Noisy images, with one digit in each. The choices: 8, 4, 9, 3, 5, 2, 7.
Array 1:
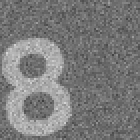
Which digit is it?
8
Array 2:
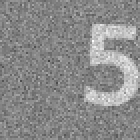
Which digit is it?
5
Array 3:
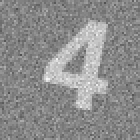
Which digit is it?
4
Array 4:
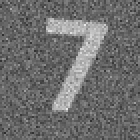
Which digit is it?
7
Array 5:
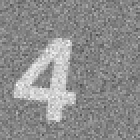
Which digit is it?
4
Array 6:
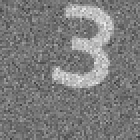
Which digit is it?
3
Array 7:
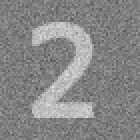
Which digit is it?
2
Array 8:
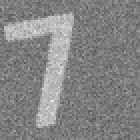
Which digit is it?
7
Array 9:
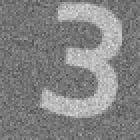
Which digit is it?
3
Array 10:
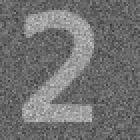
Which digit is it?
2
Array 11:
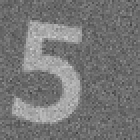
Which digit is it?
5
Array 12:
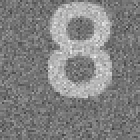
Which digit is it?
8
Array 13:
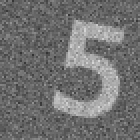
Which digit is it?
5
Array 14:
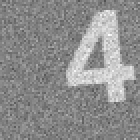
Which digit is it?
4
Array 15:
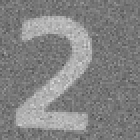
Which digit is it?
2
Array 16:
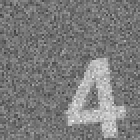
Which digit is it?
4
